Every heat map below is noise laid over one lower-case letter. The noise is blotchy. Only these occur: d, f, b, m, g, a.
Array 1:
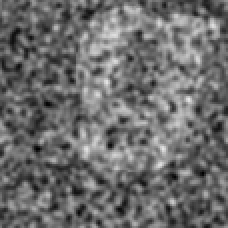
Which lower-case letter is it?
g
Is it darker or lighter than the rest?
lighter
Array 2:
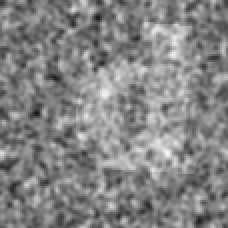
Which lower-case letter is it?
d
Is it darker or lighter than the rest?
lighter
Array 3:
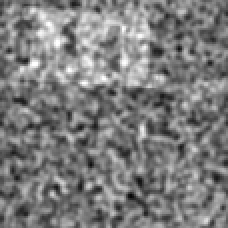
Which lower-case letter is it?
m
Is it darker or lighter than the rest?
lighter
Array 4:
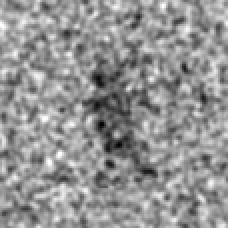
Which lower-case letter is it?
f
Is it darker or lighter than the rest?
darker
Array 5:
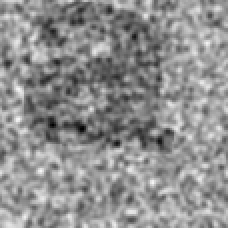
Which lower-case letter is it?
a
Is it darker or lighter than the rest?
darker
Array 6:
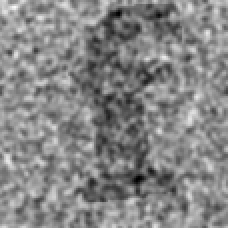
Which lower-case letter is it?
f
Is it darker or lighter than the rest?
darker
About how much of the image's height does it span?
nearly all
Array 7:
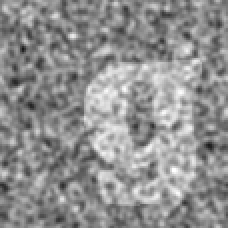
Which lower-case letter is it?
g
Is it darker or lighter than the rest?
lighter
